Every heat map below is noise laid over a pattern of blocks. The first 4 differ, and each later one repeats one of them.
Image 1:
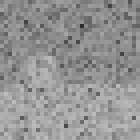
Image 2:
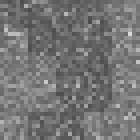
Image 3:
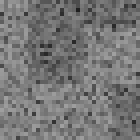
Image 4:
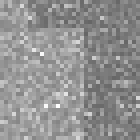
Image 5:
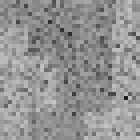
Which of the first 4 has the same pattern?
2
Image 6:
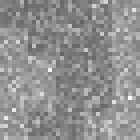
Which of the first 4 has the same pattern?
2
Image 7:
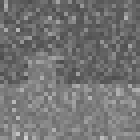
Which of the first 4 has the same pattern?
1
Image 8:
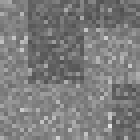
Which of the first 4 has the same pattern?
3
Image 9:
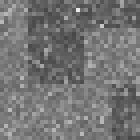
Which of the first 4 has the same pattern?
3
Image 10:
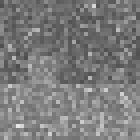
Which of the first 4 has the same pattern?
1
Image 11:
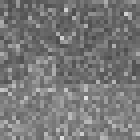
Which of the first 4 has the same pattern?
1
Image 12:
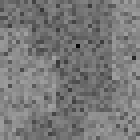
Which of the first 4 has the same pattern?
2
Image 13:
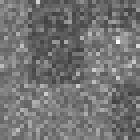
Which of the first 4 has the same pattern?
3
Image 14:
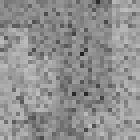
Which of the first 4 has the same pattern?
2
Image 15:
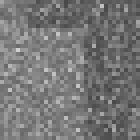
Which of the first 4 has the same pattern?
4
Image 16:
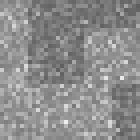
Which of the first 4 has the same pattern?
3
